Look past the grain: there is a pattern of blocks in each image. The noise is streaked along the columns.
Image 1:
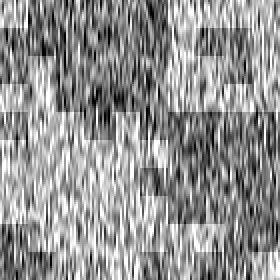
mirrored about the diagonal from the bottom left
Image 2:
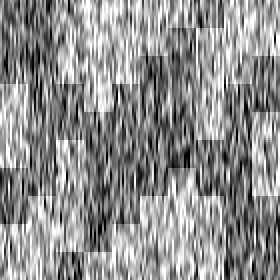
the same after a half turn
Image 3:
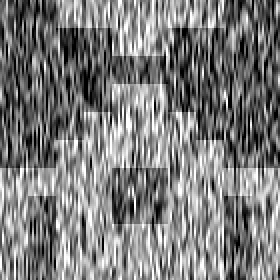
left and right mirror each other
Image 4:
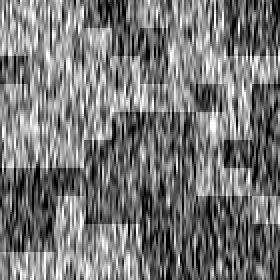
no symmetry
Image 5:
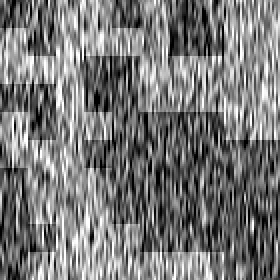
no symmetry
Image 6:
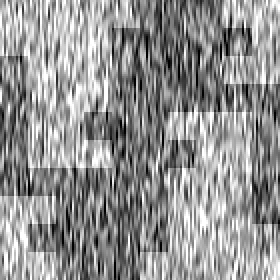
the same after a half turn
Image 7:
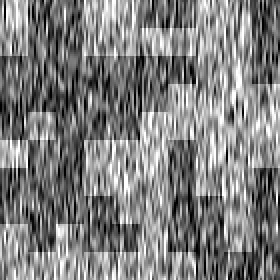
no symmetry
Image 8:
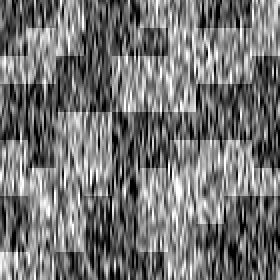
mirrored about the diagonal from the top left
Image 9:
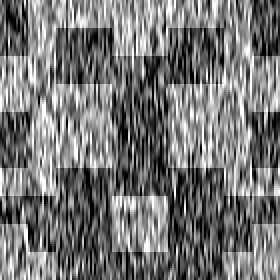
left and right mirror each other
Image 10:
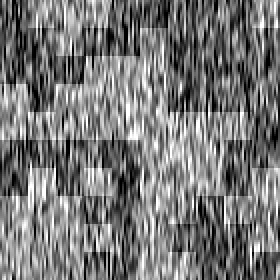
mirrored about the diagonal from the bottom left
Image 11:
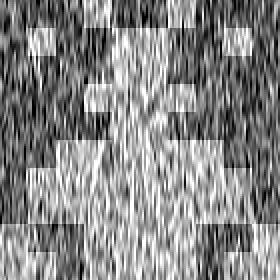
left and right mirror each other
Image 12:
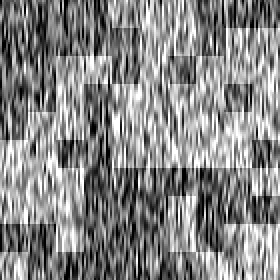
no symmetry
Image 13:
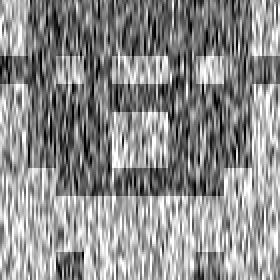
left and right mirror each other
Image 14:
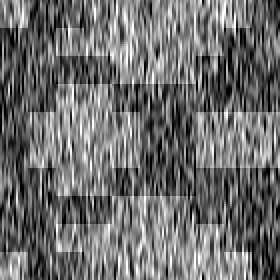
top and bottom mirror each other
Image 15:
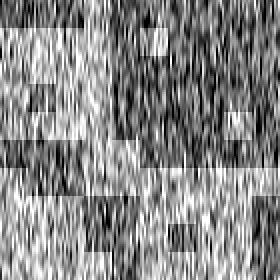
mirrored about the diagonal from the bottom left
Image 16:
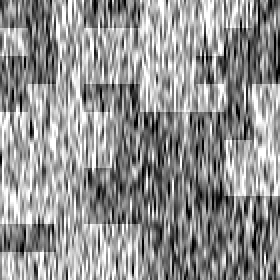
no symmetry
